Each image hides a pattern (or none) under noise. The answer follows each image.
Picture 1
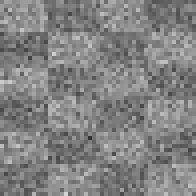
a checkerboard
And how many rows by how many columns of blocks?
6 by 4
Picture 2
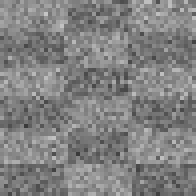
a checkerboard
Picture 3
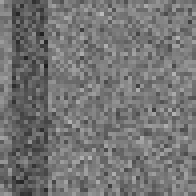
one band of columns
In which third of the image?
left
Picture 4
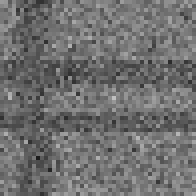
bands of rows crossing bands of columns
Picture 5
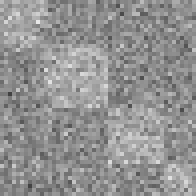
blocks along the diagonal
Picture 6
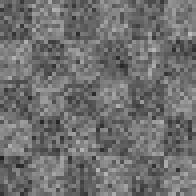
a checkerboard
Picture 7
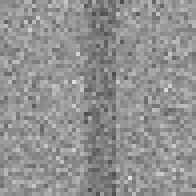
one band of columns
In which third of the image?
middle
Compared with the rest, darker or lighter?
darker
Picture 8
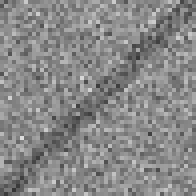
a diagonal band
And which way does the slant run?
bottom left to top right
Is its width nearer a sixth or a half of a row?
a sixth
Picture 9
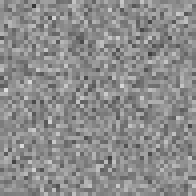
only noise
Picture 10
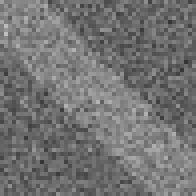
a diagonal band
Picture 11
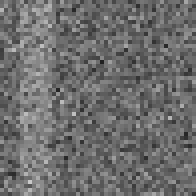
one band of columns
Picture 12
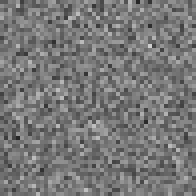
only noise
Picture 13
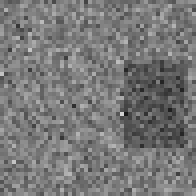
one block
